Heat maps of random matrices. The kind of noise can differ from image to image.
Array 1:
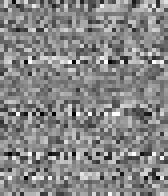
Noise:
rows of uneven size
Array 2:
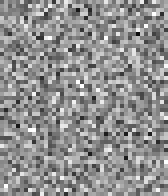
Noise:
independent entries
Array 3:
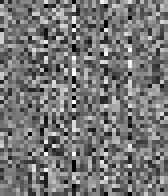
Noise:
columns of uneven size
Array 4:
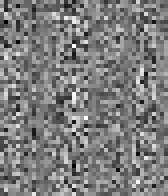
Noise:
columns of uneven size
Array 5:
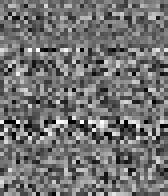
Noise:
rows of uneven size
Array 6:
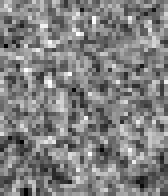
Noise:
blotchy
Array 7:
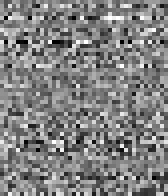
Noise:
rows of uneven size
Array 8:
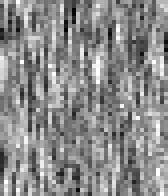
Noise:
streaked along the columns
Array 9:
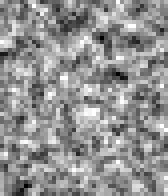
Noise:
blotchy
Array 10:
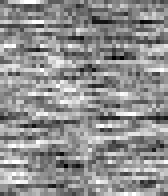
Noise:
streaked along the rows
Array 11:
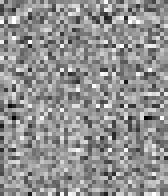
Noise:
low rank plus noise
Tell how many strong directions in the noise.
two
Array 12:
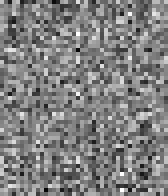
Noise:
low rank plus noise
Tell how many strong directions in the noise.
three or four
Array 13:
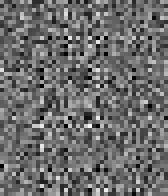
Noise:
low rank plus noise
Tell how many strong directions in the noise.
one
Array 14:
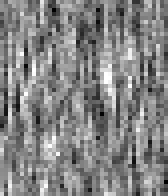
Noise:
streaked along the columns
